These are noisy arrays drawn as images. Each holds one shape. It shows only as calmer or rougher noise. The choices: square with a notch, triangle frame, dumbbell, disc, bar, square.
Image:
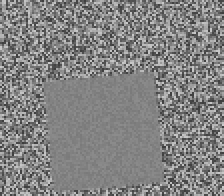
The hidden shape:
square
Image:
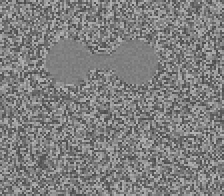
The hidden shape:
dumbbell
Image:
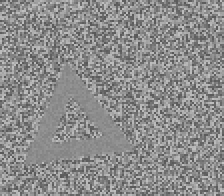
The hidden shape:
triangle frame
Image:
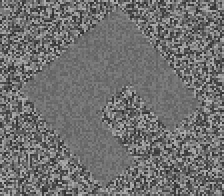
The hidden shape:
square with a notch
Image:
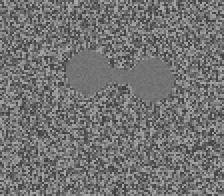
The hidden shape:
dumbbell
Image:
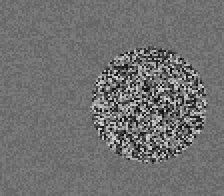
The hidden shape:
disc
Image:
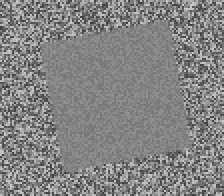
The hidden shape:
square
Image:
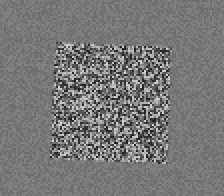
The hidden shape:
square
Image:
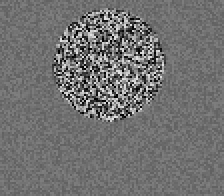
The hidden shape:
disc
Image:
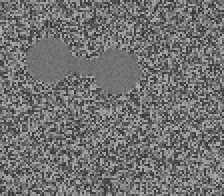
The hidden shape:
dumbbell
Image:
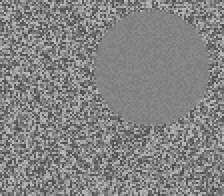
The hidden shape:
disc
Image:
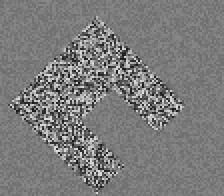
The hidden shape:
square with a notch
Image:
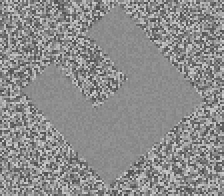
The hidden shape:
square with a notch
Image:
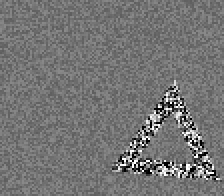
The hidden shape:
triangle frame
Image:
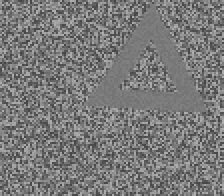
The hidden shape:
triangle frame
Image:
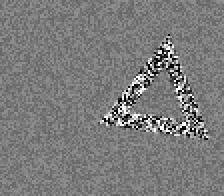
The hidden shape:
triangle frame
